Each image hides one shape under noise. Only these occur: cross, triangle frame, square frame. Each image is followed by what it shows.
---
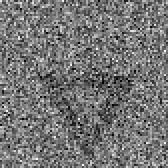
triangle frame
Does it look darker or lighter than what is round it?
darker
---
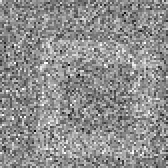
square frame
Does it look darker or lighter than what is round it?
lighter
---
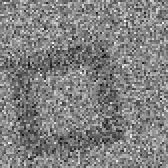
square frame
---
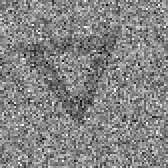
triangle frame
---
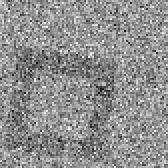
square frame
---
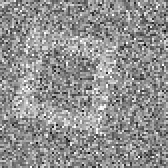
square frame
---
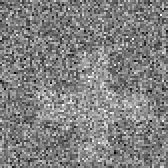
cross
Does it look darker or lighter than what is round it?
lighter
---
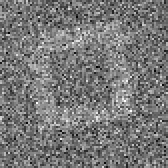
square frame
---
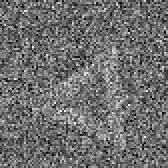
triangle frame
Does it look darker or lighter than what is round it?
lighter
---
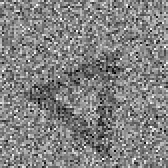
triangle frame
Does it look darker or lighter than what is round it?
darker
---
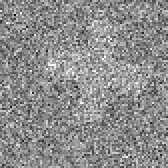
cross
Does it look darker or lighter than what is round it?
lighter
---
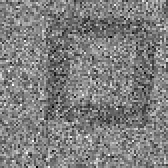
square frame
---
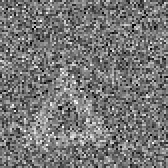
triangle frame
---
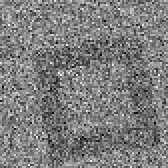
square frame
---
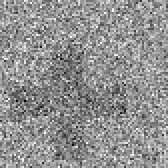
cross
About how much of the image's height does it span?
two thirds
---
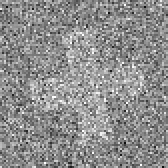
cross
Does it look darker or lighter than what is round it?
lighter
